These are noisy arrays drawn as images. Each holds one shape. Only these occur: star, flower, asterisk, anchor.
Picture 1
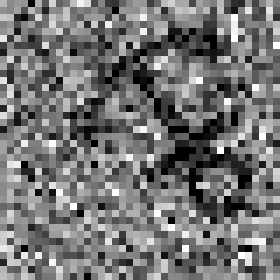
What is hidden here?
dark anchor
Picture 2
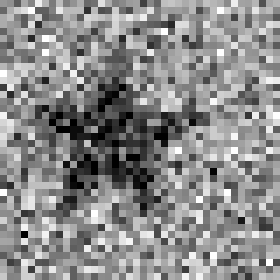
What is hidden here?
dark star
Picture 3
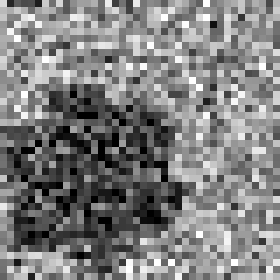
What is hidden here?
dark flower
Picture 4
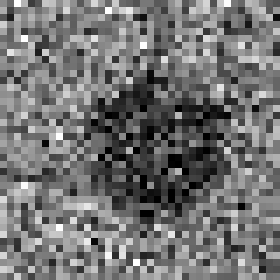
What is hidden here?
dark flower
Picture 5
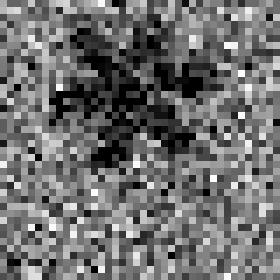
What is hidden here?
dark asterisk
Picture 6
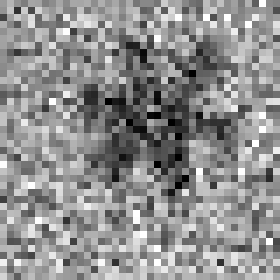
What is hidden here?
dark asterisk
